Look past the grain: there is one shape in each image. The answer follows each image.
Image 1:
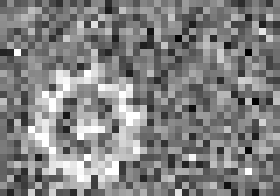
light gear
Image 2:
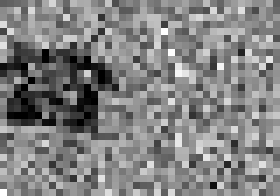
dark telephone, middle left
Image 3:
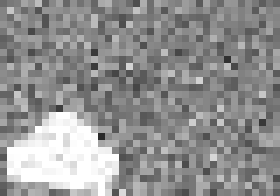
light cloud, bottom left
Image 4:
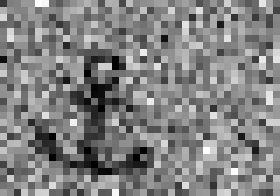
dark anchor
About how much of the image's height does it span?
two thirds
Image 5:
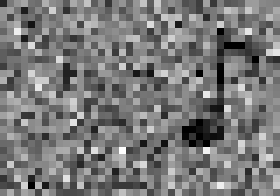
dark musical note
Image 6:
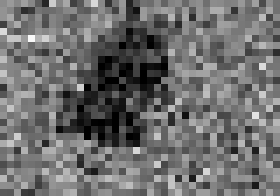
dark chess knight
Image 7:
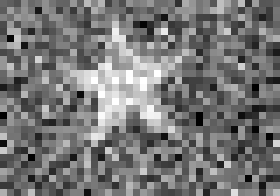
light star
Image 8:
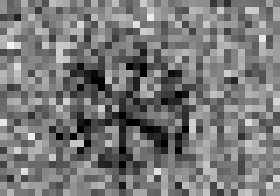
dark snowflake
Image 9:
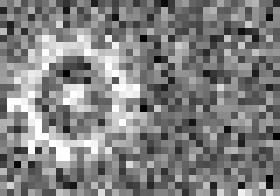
light gear
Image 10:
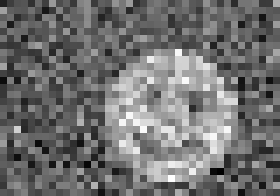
light smiling face
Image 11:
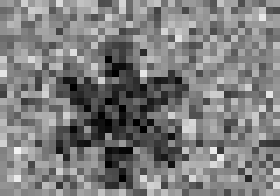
dark asterisk
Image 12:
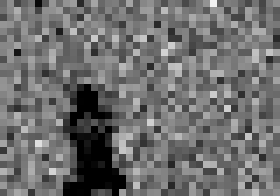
dark chess bishop
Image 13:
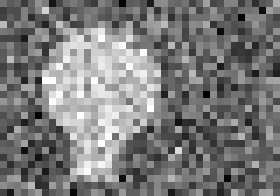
light light bulb
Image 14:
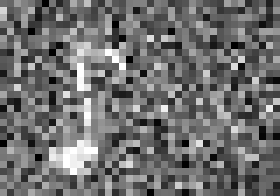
light musical note
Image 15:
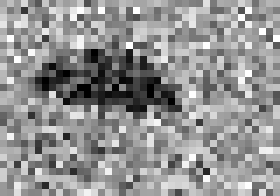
dark umbrella
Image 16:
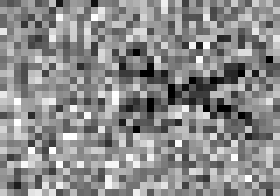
dark pair of scissors
